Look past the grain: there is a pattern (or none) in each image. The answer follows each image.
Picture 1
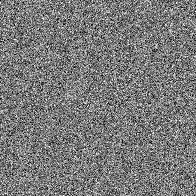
only noise
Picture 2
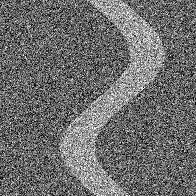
a wavy band
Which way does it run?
top to bottom
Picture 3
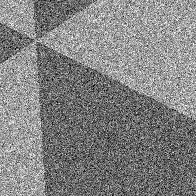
spokes from one point
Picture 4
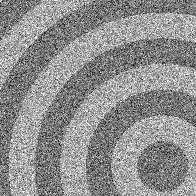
rings round one point
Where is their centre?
bottom right
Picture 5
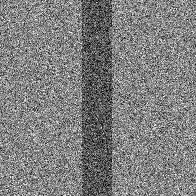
one vertical stripe
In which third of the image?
middle
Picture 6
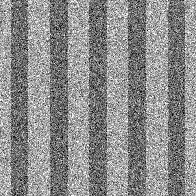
vertical stripes
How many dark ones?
5
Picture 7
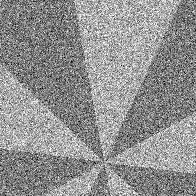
spokes from one point
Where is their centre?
bottom middle
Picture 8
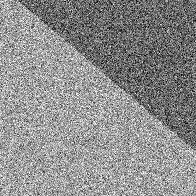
a sharp edge
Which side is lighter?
bottom left
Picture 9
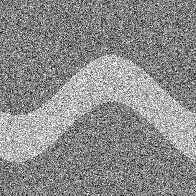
a wavy band
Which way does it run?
left to right
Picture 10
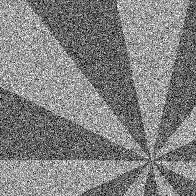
spokes from one point
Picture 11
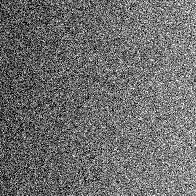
a smooth slope
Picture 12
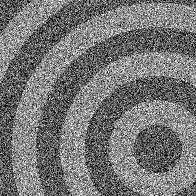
rings round one point
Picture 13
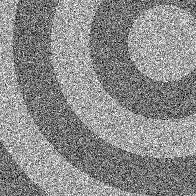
rings round one point
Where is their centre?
top right
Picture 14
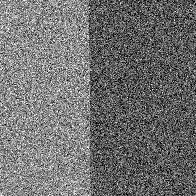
a sharp edge
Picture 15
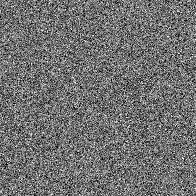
only noise
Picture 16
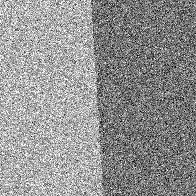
a sharp edge
